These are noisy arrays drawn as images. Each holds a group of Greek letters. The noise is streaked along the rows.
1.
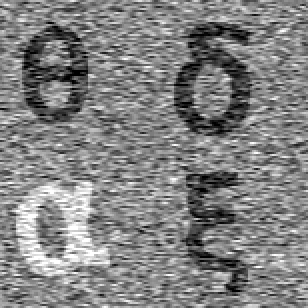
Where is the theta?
top left
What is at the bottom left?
alpha
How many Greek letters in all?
4
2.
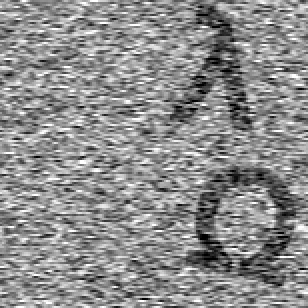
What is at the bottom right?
omega
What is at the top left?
nothing
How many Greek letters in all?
2
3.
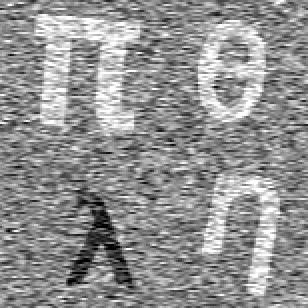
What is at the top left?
pi
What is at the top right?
theta
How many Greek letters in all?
4
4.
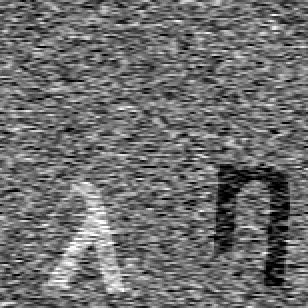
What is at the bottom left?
lambda
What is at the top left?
nothing
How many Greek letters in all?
2
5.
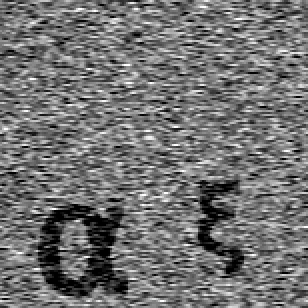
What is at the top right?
nothing
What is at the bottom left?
alpha
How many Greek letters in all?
2
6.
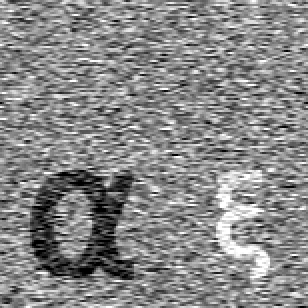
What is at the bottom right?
xi
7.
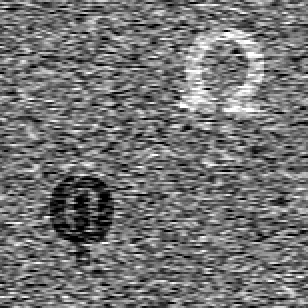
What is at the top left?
nothing
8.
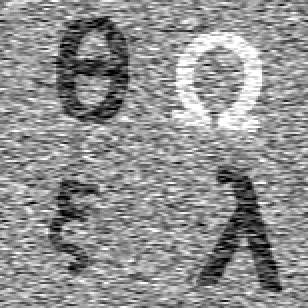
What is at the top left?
theta
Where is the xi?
bottom left
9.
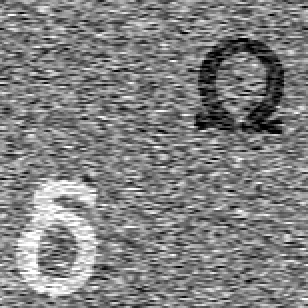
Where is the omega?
top right
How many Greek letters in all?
2
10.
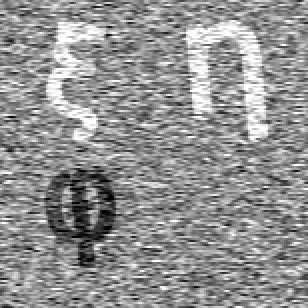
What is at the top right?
eta
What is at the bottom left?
phi
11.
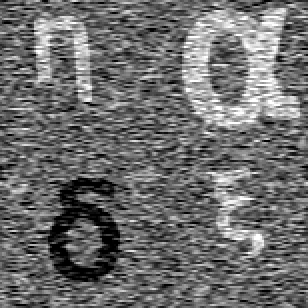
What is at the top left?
eta
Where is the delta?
bottom left
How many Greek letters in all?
4
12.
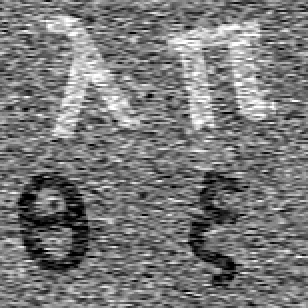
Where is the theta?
bottom left
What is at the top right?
pi
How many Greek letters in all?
4
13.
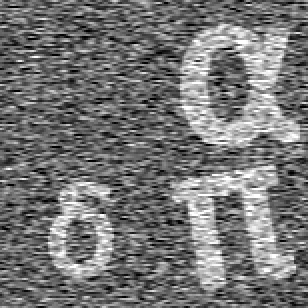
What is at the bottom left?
delta
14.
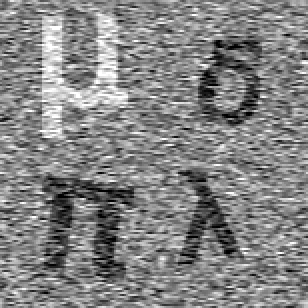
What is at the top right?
delta
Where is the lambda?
bottom right
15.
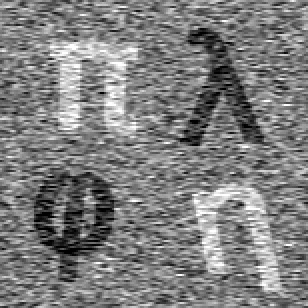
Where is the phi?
bottom left
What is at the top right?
lambda
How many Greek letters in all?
4
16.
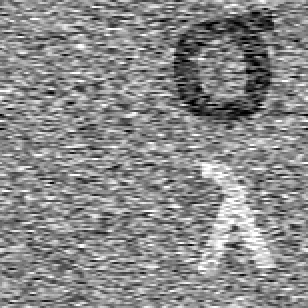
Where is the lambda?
bottom right
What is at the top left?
nothing
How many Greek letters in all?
2
